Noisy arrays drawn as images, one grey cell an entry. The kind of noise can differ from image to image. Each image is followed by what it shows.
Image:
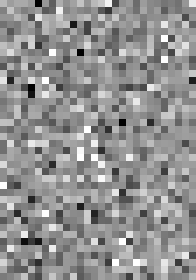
heavy tails
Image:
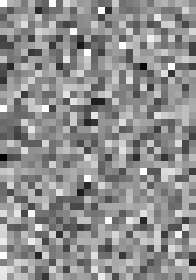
independent entries
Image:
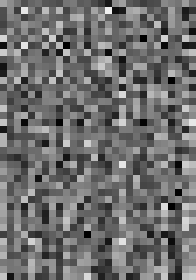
low rank plus noise
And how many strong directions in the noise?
one
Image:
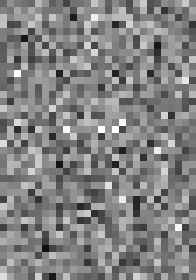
independent entries
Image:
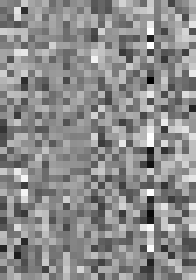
columns of uneven size
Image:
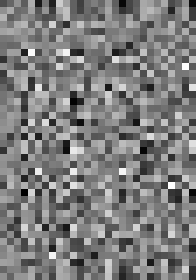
low rank plus noise
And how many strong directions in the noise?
one
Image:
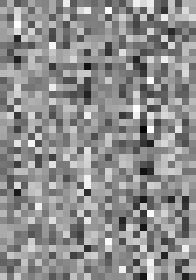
columns of uneven size
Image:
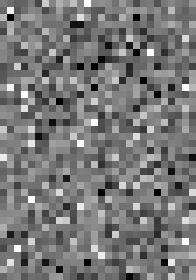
heavy tails
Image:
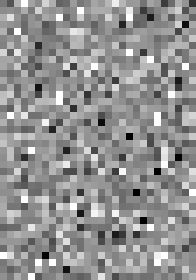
heavy tails
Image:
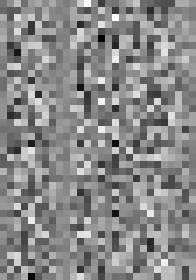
columns of uneven size
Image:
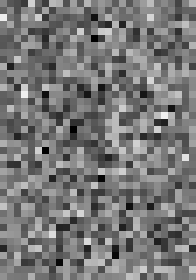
independent entries
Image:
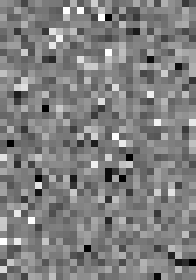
heavy tails
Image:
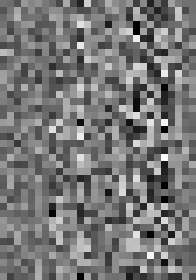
columns of uneven size
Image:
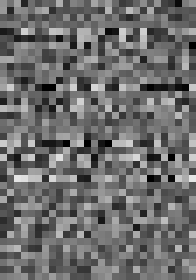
rows of uneven size
